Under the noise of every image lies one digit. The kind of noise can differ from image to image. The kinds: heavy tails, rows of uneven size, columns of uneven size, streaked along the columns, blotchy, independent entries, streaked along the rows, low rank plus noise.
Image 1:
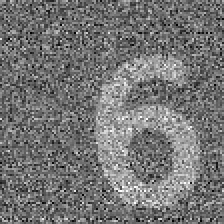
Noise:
rows of uneven size
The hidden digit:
6
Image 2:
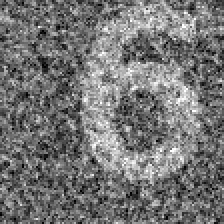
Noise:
blotchy
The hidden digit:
6
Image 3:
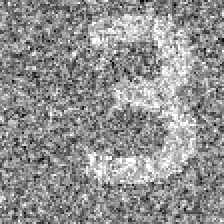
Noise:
blotchy
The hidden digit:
3
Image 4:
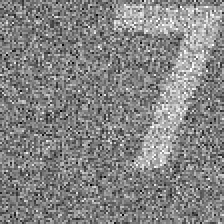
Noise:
low rank plus noise
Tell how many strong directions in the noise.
two
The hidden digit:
7
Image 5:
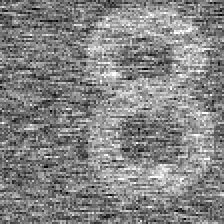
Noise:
streaked along the rows
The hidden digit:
8
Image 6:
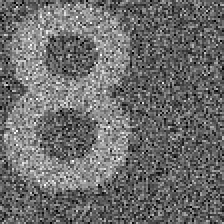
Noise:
independent entries
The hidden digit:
8
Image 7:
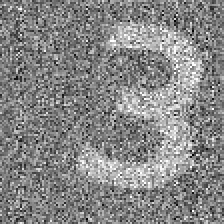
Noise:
columns of uneven size
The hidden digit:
3
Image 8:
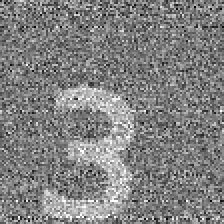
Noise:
rows of uneven size
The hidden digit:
3
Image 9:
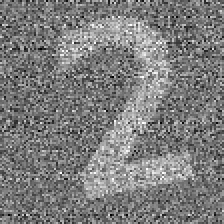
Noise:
rows of uneven size
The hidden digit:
2
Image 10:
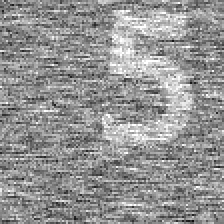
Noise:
streaked along the rows
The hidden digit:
5
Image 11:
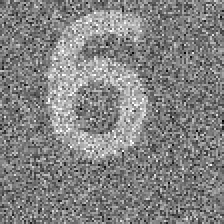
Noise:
independent entries
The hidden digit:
6
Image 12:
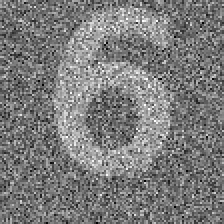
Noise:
low rank plus noise
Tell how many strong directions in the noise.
two
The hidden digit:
6
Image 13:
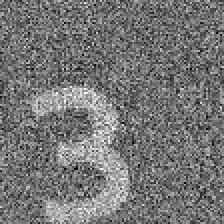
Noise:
low rank plus noise
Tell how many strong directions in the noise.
three or four
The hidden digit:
3
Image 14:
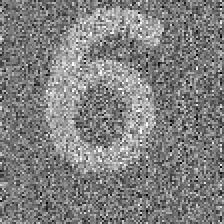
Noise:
columns of uneven size
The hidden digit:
6
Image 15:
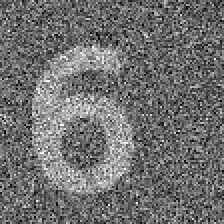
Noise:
independent entries
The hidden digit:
6
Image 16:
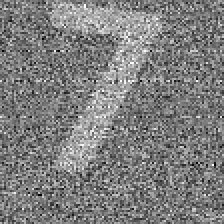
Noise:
rows of uneven size
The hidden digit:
7
